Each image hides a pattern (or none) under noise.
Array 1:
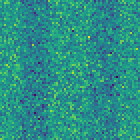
vertical stripes
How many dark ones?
2
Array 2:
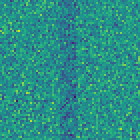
one vertical stripe
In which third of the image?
middle
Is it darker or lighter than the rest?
darker
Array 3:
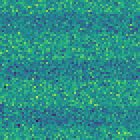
horizontal stripes
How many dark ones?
3
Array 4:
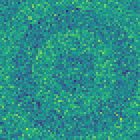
rings round one point
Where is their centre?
centre
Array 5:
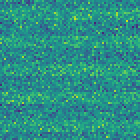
horizontal stripes
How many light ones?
5
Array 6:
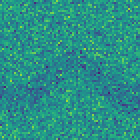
a wavy band
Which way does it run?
left to right
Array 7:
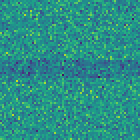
one horizontal stripe
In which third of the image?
middle
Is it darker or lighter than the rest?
darker
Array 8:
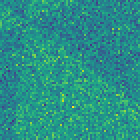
spokes from one point
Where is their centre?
top left
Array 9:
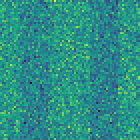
vertical stripes
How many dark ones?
2
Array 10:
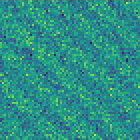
diagonal stripes
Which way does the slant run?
top left to bottom right
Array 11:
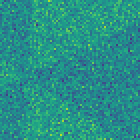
spokes from one point
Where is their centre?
middle left
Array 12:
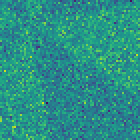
spokes from one point
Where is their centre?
top left
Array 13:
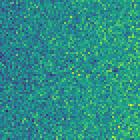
a smooth slope
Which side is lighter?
right
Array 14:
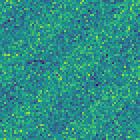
diagonal stripes
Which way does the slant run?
bottom left to top right
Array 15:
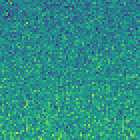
a smooth slope
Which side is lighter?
bottom
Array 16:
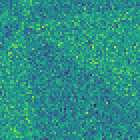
spokes from one point
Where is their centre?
top left
